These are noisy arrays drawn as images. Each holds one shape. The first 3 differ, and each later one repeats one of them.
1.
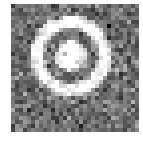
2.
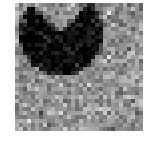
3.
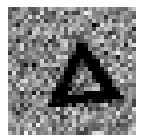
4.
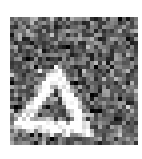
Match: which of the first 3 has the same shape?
3
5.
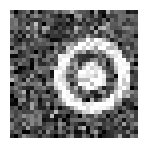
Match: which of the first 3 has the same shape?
1
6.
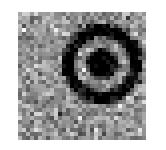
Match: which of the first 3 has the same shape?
1
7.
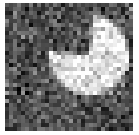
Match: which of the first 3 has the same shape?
2
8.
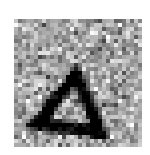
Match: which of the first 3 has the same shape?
3
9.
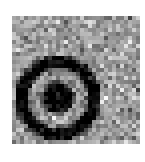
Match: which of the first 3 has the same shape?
1
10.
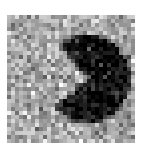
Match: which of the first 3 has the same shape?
2
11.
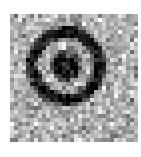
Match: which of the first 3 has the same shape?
1
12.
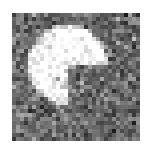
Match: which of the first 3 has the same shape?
2
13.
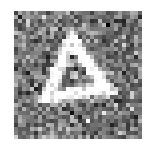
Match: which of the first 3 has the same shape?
3
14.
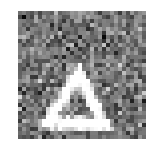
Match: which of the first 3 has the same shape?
3
